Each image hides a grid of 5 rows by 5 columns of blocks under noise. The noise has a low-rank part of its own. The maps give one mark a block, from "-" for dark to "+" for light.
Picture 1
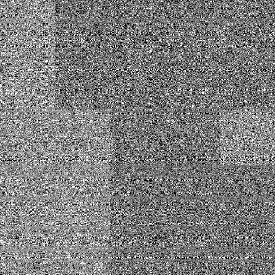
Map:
+ - - - -
+ - - - -
+ + - - +
+ + - - -
+ + - - -
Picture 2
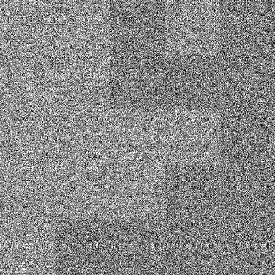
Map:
+ + - + -
+ + - - -
+ + + + -
+ + + - -
+ - - - -
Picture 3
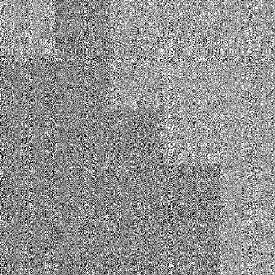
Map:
+ - + + +
- - + + +
- - - + +
- - - - +
- - - - +
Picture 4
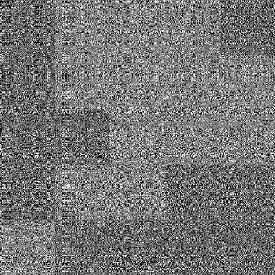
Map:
- + + + -
- + + + +
- - + + +
- + + - -
+ - - - -
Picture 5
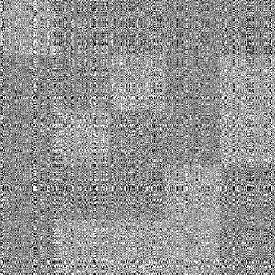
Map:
+ - - - -
- - + - +
- + - - +
- - - + -
- + + + -
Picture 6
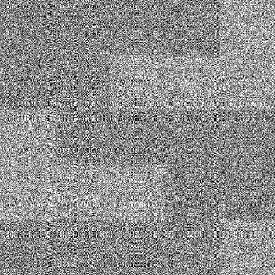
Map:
- - - - +
- - + + +
+ - - - -
+ + + - -
- - - - +
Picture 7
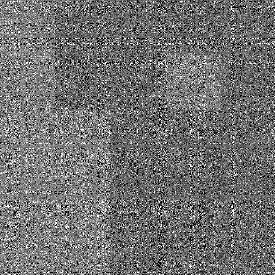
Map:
+ - - - -
+ - - + -
+ + - - -
+ + - - -
+ + - - -
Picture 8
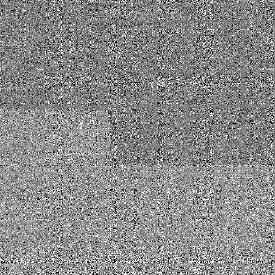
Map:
- - - - -
- - - - -
+ + - - -
+ + + + +
+ + + + +
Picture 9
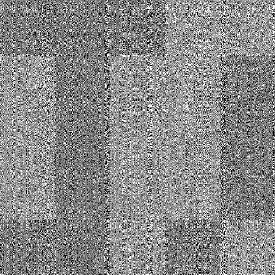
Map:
- - - + +
+ - + + -
+ - + + -
+ - + + -
- - + - +
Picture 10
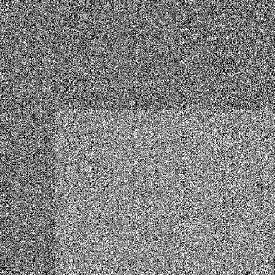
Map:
- - - - -
- - - - -
- + + + +
- + + + +
- + + + +
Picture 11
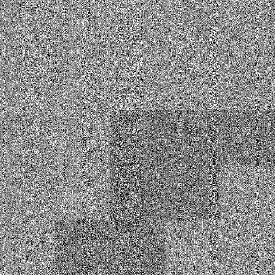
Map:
+ + + + +
+ + + + +
+ + - - -
+ + - - +
+ - - + +
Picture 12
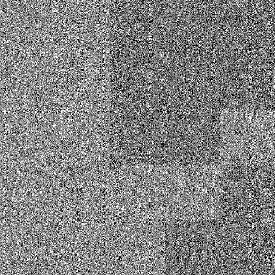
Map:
+ + - - -
+ + - - -
+ + - - +
+ + + + -
+ + + - -
